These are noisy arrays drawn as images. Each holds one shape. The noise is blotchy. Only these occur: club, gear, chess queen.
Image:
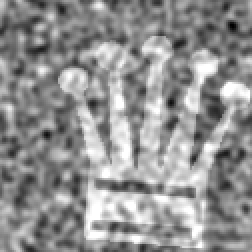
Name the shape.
chess queen
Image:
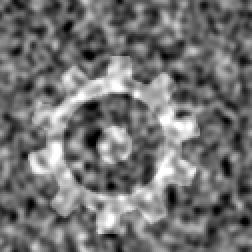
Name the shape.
gear
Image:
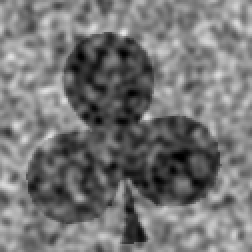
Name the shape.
club
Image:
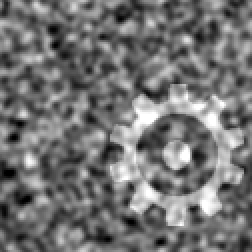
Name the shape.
gear
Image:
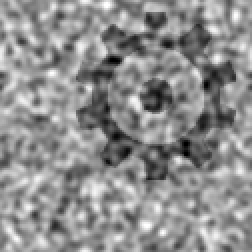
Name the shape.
gear
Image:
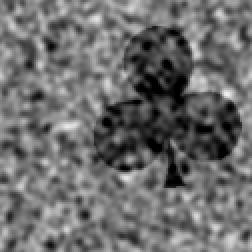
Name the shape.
club
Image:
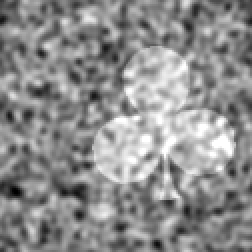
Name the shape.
club
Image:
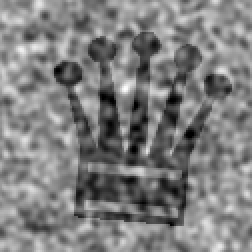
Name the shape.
chess queen
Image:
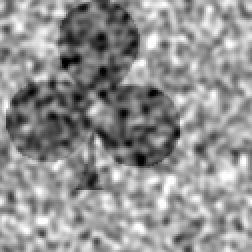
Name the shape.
club
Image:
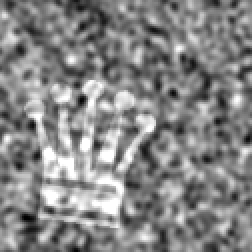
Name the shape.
chess queen
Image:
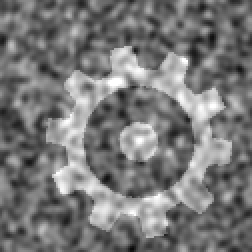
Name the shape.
gear
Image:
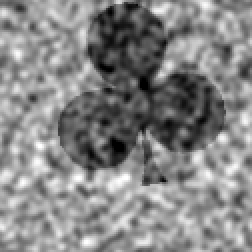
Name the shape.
club
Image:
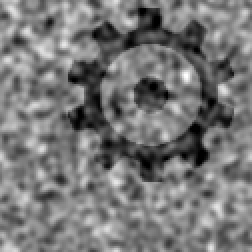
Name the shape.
gear
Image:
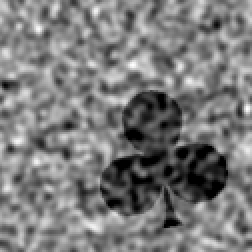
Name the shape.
club
